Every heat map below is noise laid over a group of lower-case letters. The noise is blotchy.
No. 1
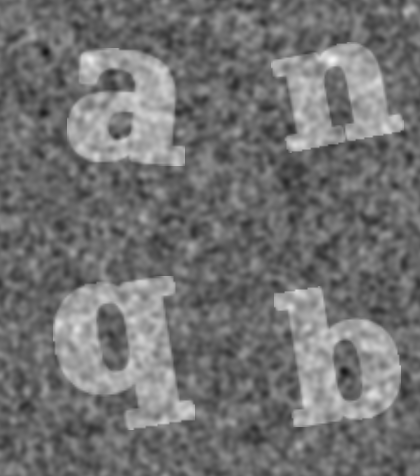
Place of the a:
top left
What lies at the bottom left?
q
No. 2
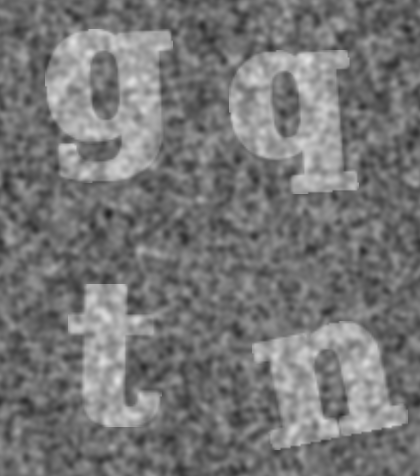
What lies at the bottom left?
t
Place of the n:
bottom right
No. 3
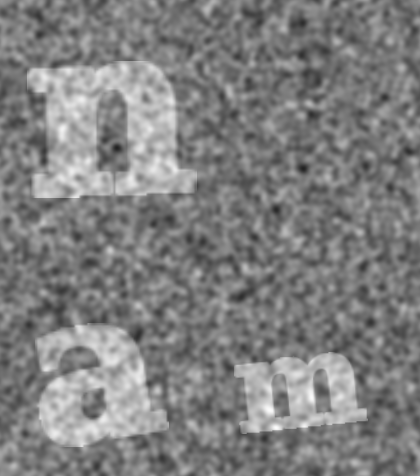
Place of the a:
bottom left
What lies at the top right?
nothing
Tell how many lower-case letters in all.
3
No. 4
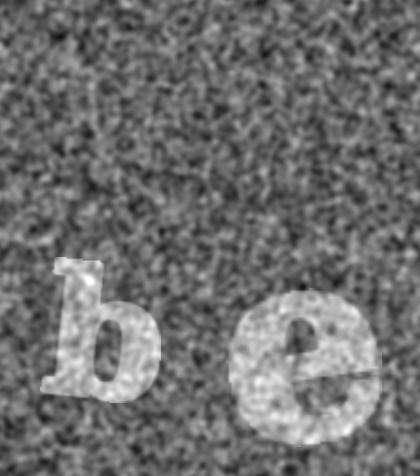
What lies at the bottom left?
b
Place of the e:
bottom right
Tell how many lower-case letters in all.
2
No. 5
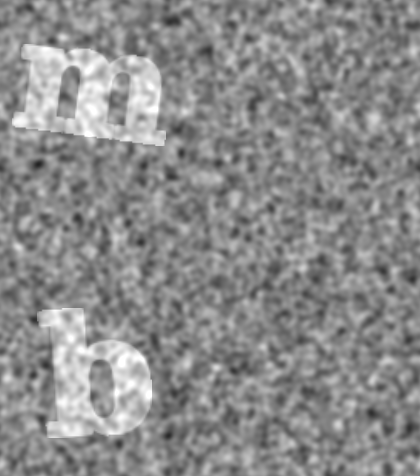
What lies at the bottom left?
b
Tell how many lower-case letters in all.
2
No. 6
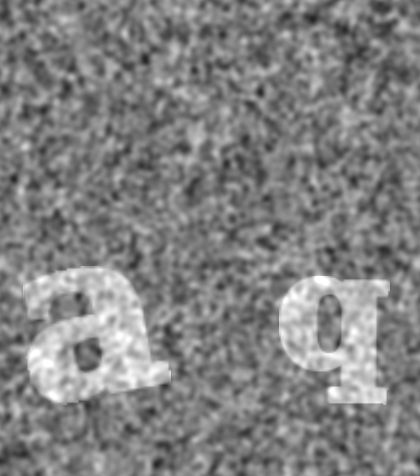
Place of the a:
bottom left
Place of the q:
bottom right
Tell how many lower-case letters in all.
2
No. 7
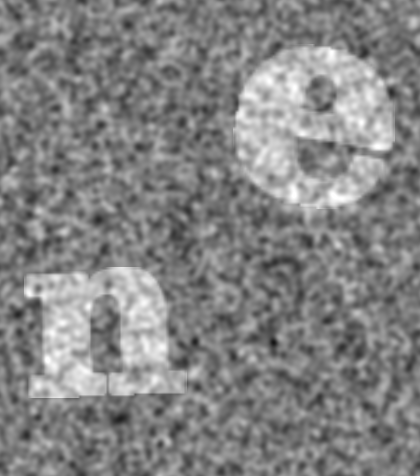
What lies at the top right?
e
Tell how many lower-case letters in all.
2
